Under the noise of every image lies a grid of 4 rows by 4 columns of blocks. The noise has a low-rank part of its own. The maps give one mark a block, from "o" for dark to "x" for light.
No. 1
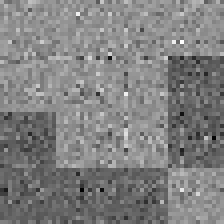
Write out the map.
xxxx
xxxo
oxxo
ooox
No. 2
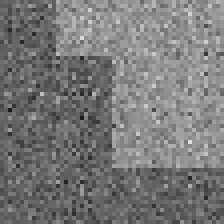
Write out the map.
oxxx
ooxx
ooxx
oooo
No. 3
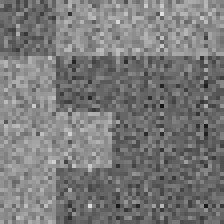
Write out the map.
oxxx
xooo
xxoo
xooo
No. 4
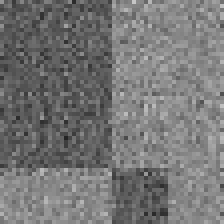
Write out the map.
ooxx
ooxx
ooxx
xxox
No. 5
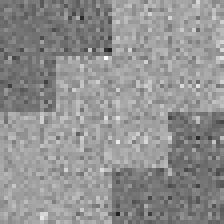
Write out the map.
ooxx
oxxx
xxxo
xxoo
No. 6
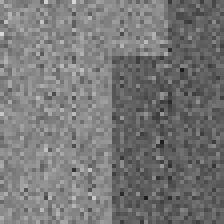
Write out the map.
xxxo
xxoo
xxoo
xxoo
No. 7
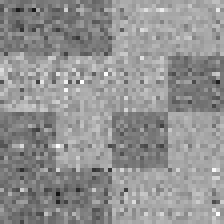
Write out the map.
ooxx
xxxo
oxox
ooxx
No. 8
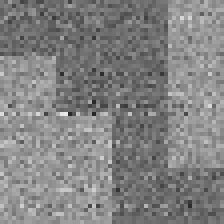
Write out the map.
ooox
xoox
xxox
xxoo
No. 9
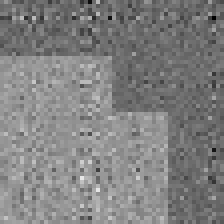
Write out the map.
oooo
xxoo
xxxo
xxxo
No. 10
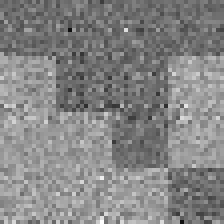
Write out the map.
oooo
xoox
xxox
xxxo
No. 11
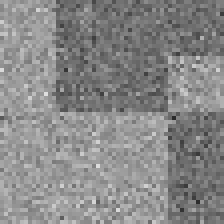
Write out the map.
xooo
xoox
xxxo
xxxo
